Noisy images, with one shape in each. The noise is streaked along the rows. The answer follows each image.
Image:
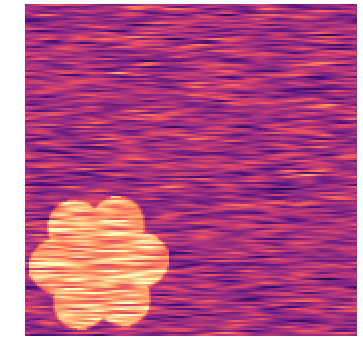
flower
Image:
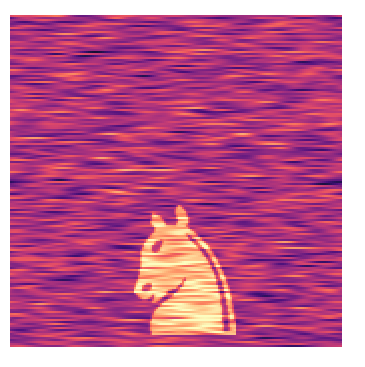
chess knight
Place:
bottom middle
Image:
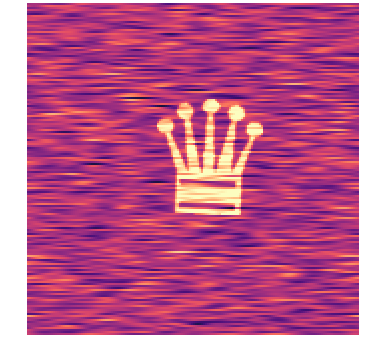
chess queen
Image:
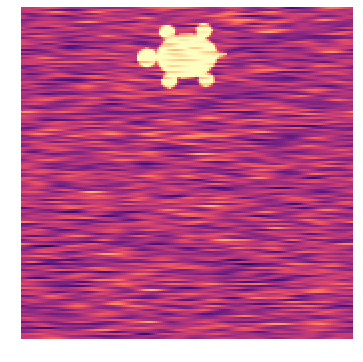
turtle
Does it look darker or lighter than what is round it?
lighter
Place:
top middle
